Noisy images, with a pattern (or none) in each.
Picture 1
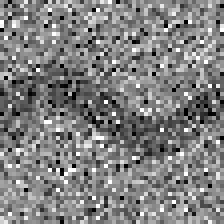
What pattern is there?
a wavy band
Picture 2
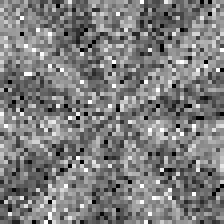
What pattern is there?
spokes from one point
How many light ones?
7
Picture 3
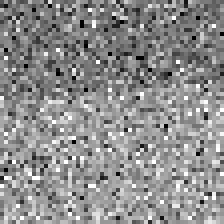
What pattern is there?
a sharp edge
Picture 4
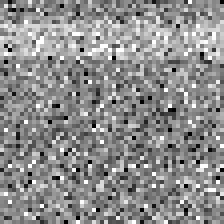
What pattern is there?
one horizontal stripe
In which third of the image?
top
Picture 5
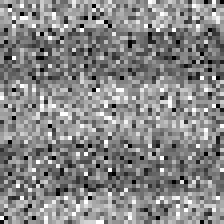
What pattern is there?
horizontal stripes
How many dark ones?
2
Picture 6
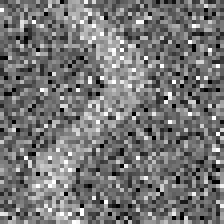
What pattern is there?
a wavy band
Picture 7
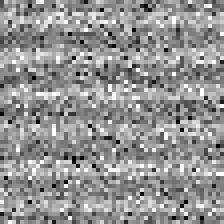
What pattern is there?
horizontal stripes
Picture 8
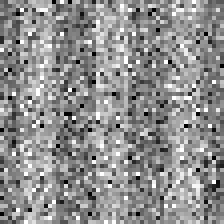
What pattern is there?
vertical stripes
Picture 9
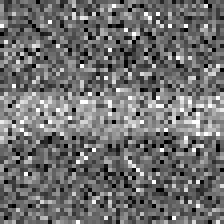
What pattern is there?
one horizontal stripe
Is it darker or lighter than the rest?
lighter
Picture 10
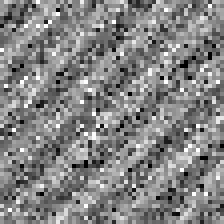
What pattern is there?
diagonal stripes
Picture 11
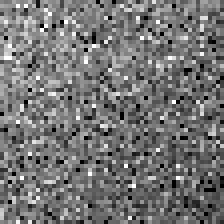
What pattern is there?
a smooth slope
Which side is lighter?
top left
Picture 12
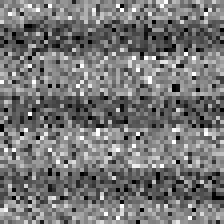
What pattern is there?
horizontal stripes
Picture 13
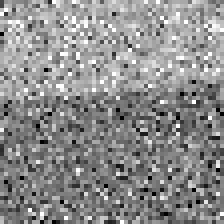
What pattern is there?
a sharp edge
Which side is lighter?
top
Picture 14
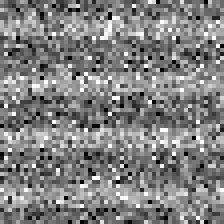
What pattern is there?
horizontal stripes
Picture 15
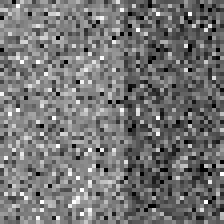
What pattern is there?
a sharp edge
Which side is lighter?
left
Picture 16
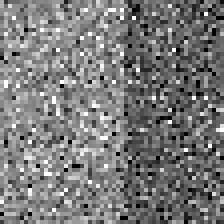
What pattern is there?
a sharp edge
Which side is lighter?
left
